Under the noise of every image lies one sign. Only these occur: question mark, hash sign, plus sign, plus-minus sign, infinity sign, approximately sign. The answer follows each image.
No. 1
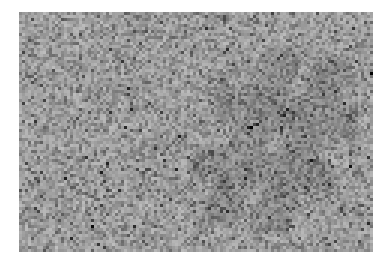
hash sign
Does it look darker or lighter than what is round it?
darker
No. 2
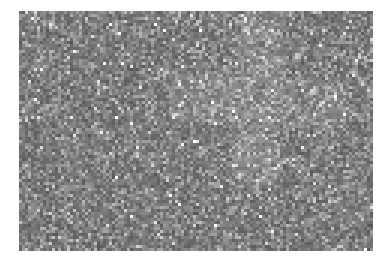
plus sign
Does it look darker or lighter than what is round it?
lighter
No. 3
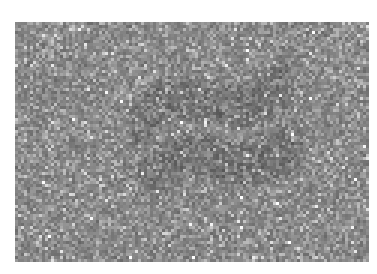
approximately sign
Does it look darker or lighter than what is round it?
darker
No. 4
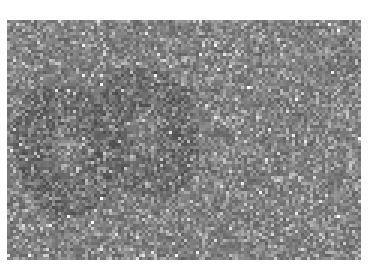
infinity sign
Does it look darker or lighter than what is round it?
darker
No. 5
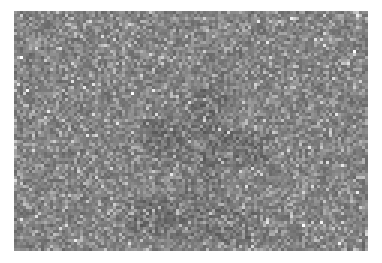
plus-minus sign
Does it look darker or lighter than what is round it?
darker
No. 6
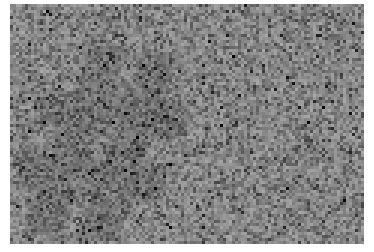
hash sign
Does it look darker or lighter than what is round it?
darker
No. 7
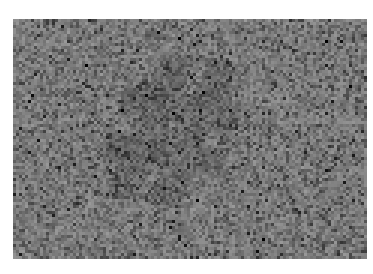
hash sign
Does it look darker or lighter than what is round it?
darker
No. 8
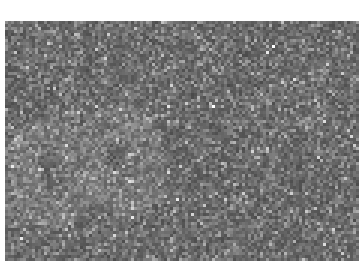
infinity sign
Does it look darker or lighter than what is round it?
lighter
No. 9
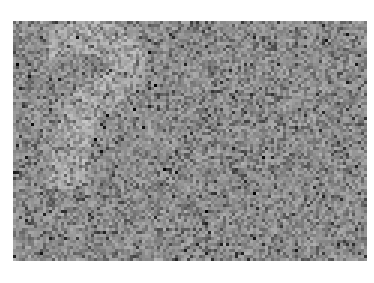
question mark
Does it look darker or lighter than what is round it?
lighter
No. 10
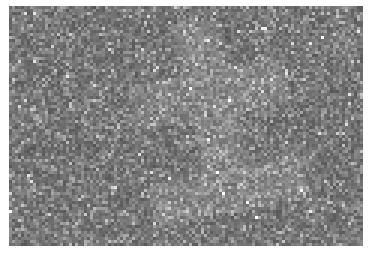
plus-minus sign
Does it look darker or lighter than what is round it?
lighter
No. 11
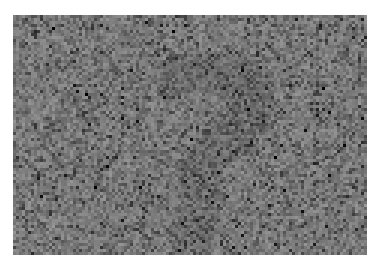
question mark
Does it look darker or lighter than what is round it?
darker
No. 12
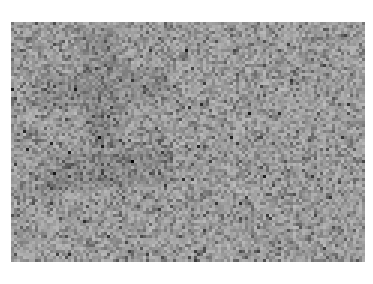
plus-minus sign
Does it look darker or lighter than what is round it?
darker
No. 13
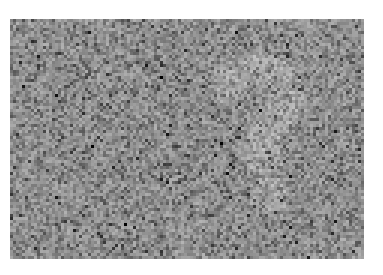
question mark
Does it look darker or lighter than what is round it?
lighter
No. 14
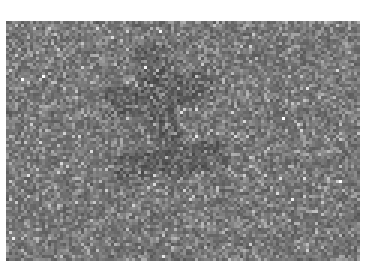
plus-minus sign
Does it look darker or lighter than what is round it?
darker
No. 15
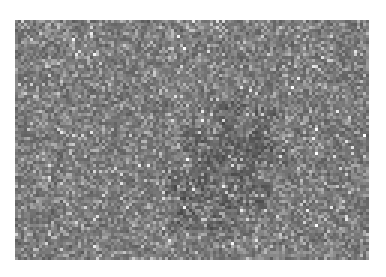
hash sign
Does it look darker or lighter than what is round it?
darker
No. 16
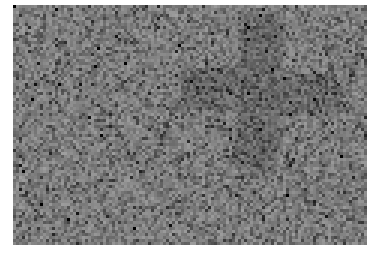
plus sign
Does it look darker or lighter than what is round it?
darker
